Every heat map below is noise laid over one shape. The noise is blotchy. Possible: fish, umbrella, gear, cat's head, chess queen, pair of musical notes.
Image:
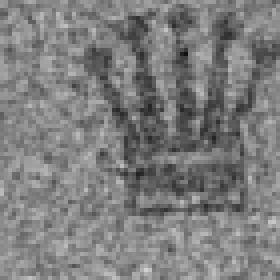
dark chess queen
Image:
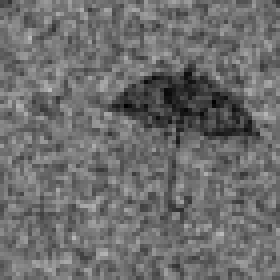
dark umbrella
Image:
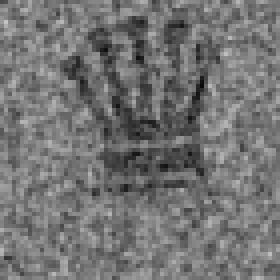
dark chess queen
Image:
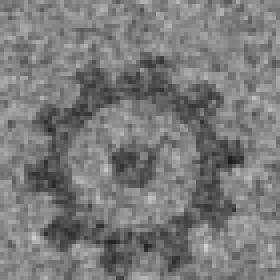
dark gear
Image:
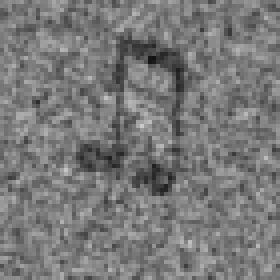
dark pair of musical notes
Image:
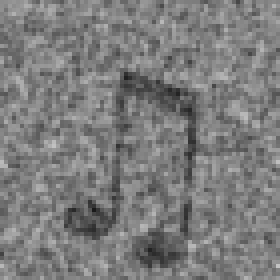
dark pair of musical notes
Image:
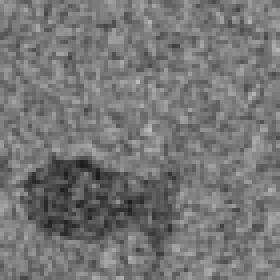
dark fish
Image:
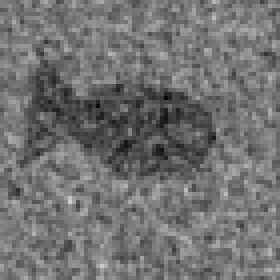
dark fish
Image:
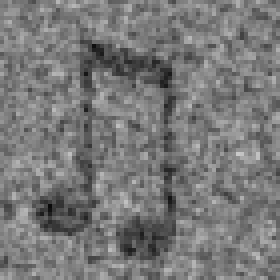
dark pair of musical notes
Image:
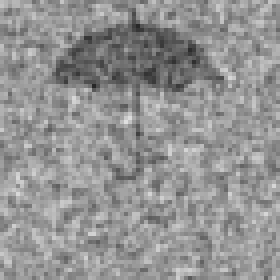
dark umbrella
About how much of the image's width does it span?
two thirds
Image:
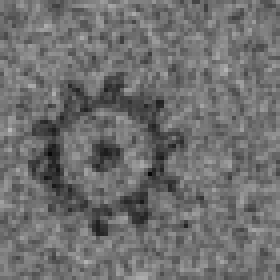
dark gear
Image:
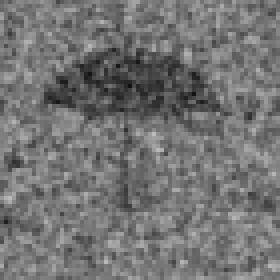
dark umbrella
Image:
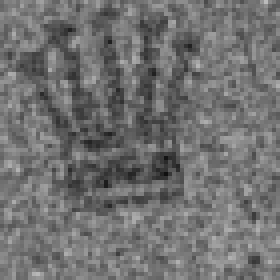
dark chess queen
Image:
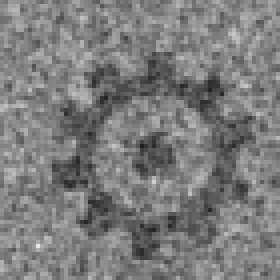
dark gear
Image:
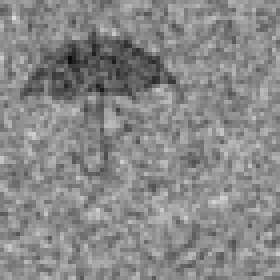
dark umbrella
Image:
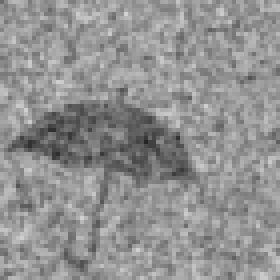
dark umbrella
